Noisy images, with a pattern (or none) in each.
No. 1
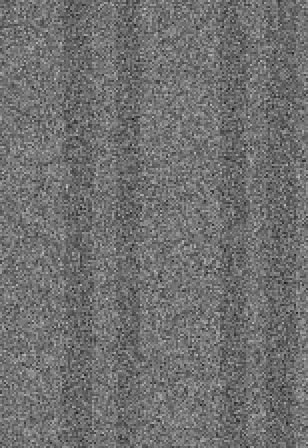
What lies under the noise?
bands of columns
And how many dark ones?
4
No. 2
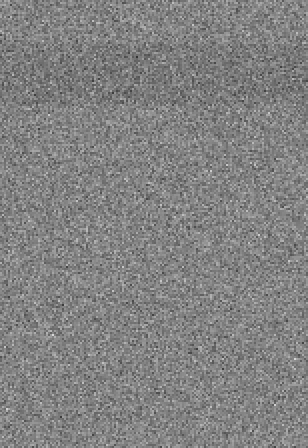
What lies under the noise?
one band of rows
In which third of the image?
top
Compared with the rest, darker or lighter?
darker
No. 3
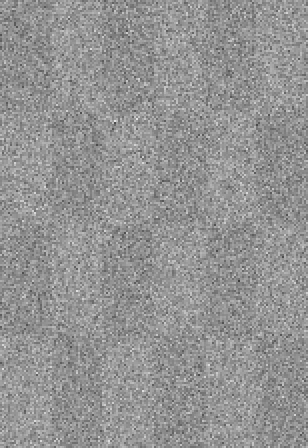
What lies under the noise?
a checkerboard
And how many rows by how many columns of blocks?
4 by 6
